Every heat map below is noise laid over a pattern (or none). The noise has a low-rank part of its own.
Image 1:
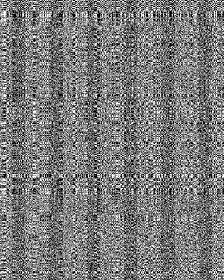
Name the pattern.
vertical stripes
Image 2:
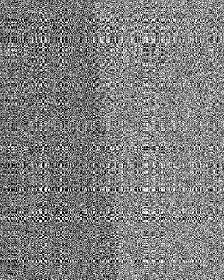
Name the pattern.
a sharp edge
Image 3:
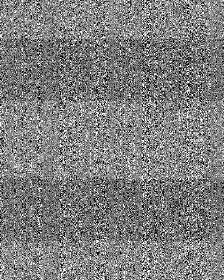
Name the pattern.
horizontal stripes
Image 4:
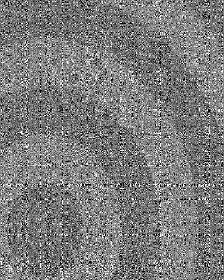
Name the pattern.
rings round one point
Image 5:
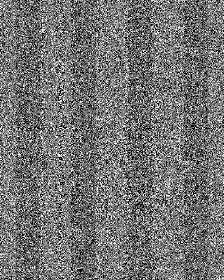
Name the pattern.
vertical stripes
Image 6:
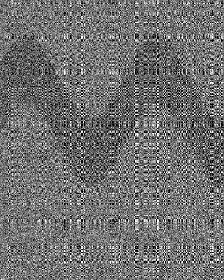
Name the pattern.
a wavy band
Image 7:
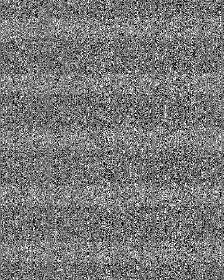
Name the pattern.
horizontal stripes
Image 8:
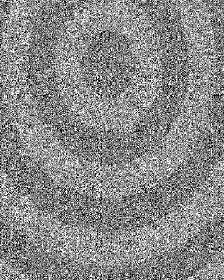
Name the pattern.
rings round one point
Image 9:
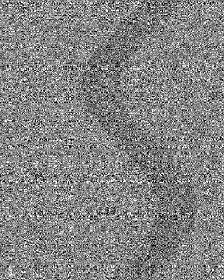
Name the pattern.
a wavy band
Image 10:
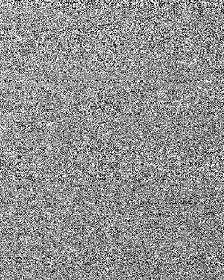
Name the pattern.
a smooth slope
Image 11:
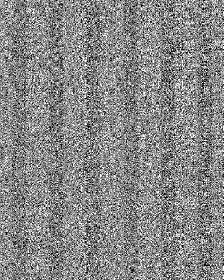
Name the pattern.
vertical stripes
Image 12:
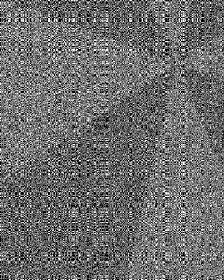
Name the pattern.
spokes from one point
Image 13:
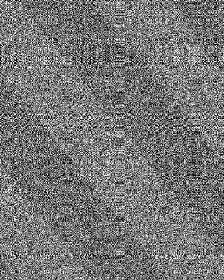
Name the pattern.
diagonal stripes
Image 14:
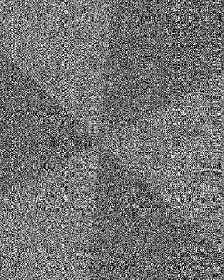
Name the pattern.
spokes from one point
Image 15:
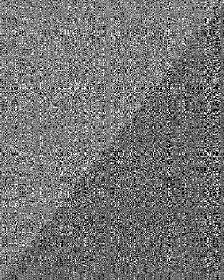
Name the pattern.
a sharp edge
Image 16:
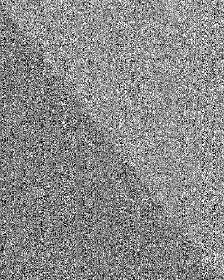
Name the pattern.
a sharp edge
